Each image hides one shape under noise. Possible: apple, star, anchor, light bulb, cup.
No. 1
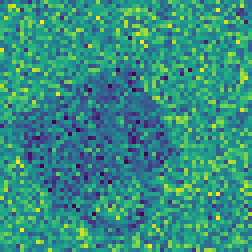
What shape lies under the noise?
cup
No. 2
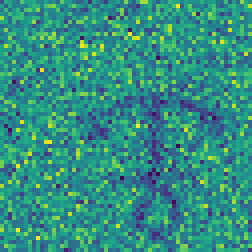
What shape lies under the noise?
anchor
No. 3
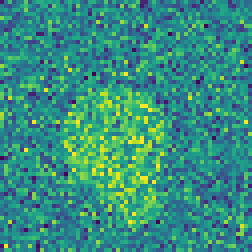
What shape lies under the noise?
light bulb
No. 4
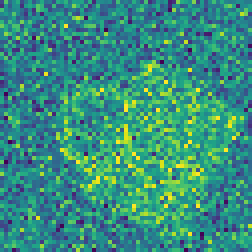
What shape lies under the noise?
cup
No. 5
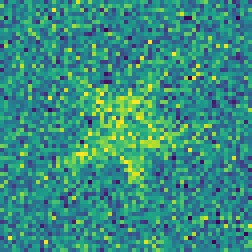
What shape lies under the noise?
star
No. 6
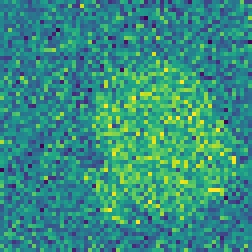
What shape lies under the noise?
apple
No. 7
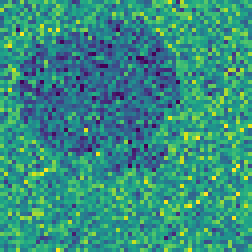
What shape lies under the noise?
apple
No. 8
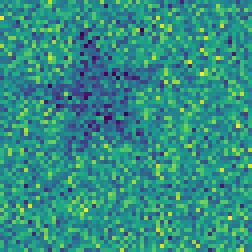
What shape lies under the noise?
star
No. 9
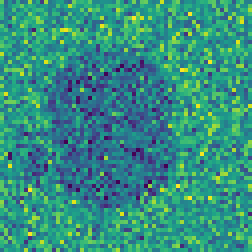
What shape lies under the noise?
apple
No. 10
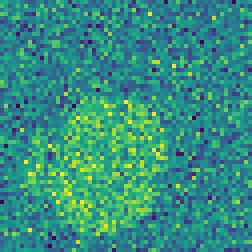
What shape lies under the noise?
apple
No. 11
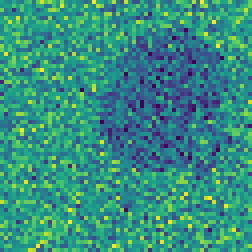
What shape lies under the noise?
apple
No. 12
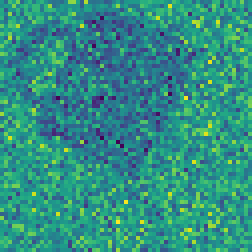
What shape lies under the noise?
cup
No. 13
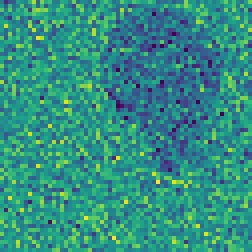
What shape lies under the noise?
light bulb
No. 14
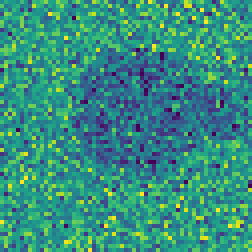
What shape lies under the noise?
light bulb
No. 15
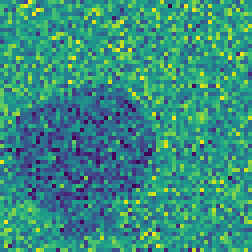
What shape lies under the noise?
apple
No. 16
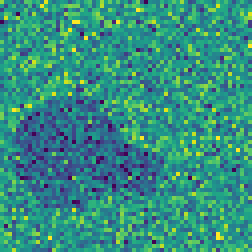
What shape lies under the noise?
light bulb
